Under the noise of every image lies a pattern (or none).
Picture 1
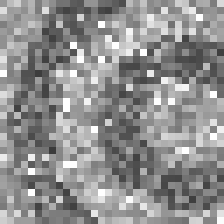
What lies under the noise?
rings round one point
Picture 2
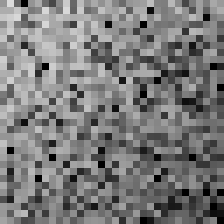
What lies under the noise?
a smooth slope
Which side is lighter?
top left
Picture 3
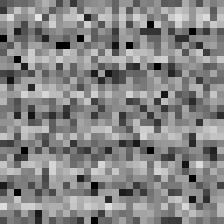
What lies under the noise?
horizontal stripes
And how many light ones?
6
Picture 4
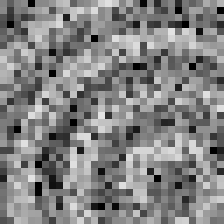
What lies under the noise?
rings round one point
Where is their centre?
bottom right
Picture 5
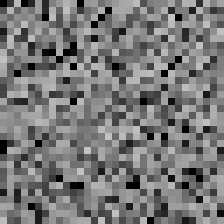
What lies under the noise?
only noise
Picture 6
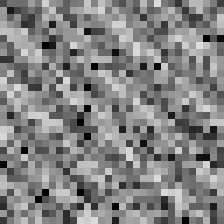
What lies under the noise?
diagonal stripes
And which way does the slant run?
top left to bottom right
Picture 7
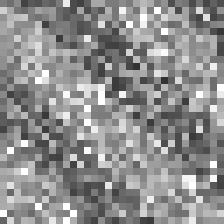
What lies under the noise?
diagonal stripes
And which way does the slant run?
top left to bottom right
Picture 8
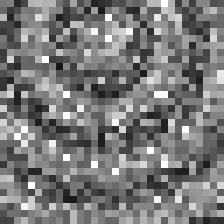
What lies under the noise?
rings round one point
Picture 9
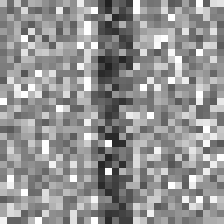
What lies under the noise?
one vertical stripe
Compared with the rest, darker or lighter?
darker
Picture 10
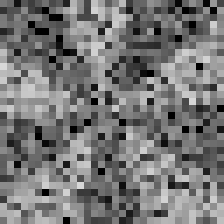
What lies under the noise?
spokes from one point
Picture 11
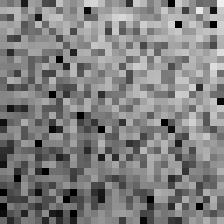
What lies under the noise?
a smooth slope
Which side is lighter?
top right
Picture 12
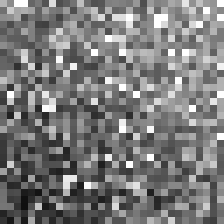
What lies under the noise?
a smooth slope
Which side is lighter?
top right
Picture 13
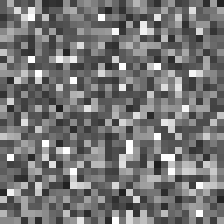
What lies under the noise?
only noise
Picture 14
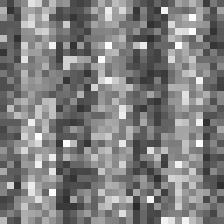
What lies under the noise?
vertical stripes
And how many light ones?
3
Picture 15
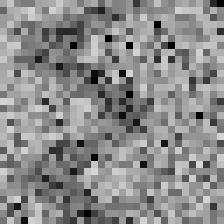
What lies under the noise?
a wavy band
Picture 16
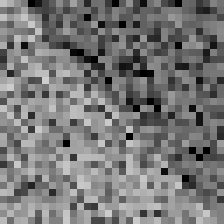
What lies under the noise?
a sharp edge
